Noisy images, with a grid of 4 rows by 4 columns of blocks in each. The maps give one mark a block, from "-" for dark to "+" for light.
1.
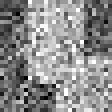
- + + -
- + + -
- + + +
- - + +
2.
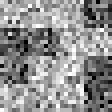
+ + + -
- - + +
- + + -
+ + + -
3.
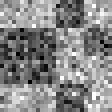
+ + - +
- - + -
- - + +
+ + - +
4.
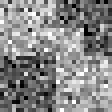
+ + - -
+ + + -
- - + +
- - + +
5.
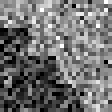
+ + + +
- + + +
- - + +
- - - +
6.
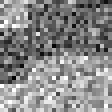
+ - - -
- - - -
- + + +
+ + + +
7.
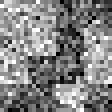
+ + - -
+ + - +
+ - - +
- - + -
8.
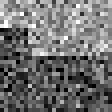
+ + + +
- + + +
- - - -
- - - -
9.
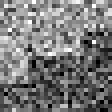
+ + + +
+ + + -
+ - - -
- - - -
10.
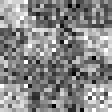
+ - - -
- + - +
- - - -
+ - - +
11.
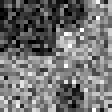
- - - +
- - + +
+ + + +
+ + - +
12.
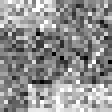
+ + - -
- - - -
- - - -
- + + +
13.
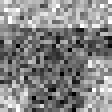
+ + + +
- - - -
- - - +
+ - - +
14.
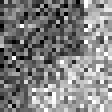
- - - +
- - - +
- - + +
- + + +
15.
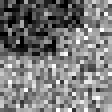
- - - +
- - + +
+ + + +
+ + + +
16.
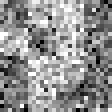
- + + -
+ - + -
- + + -
- + - -
